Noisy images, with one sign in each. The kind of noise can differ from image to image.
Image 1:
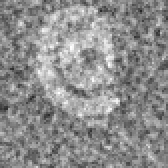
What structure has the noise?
blotchy
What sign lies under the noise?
at sign
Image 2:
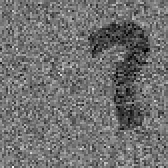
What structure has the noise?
low rank plus noise
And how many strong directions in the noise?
five to eight
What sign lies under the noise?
question mark
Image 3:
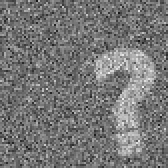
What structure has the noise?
independent entries
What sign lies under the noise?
question mark
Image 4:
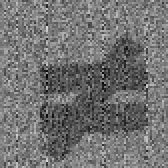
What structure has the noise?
columns of uneven size
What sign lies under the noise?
not-equal sign
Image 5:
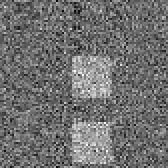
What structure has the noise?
low rank plus noise
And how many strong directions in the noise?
three or four
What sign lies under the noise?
colon
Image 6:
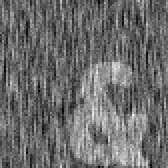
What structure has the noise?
streaked along the columns
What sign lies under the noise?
ampersand
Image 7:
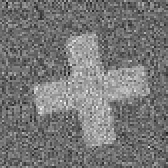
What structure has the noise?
low rank plus noise
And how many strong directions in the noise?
one
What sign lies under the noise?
plus sign
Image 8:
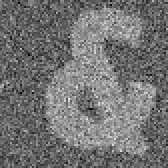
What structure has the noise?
independent entries
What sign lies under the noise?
ampersand
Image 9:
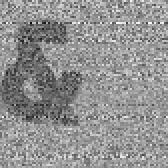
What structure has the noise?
rows of uneven size
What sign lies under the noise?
ampersand
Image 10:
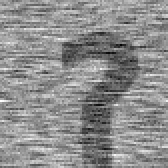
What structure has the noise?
streaked along the rows
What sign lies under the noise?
question mark
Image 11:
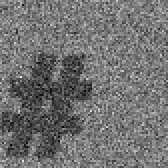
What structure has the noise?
independent entries
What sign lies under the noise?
hash sign
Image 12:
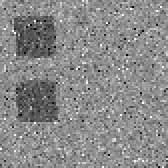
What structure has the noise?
heavy tails
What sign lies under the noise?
colon
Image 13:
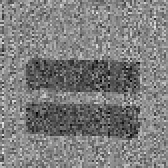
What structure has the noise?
columns of uneven size
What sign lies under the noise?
equals sign
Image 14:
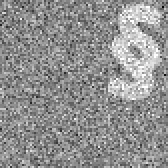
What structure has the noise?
independent entries
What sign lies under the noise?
section sign
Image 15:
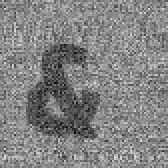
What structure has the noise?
low rank plus noise
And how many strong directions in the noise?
three or four
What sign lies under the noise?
ampersand
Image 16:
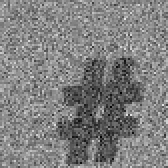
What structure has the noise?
low rank plus noise
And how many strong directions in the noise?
five to eight
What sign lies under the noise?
hash sign
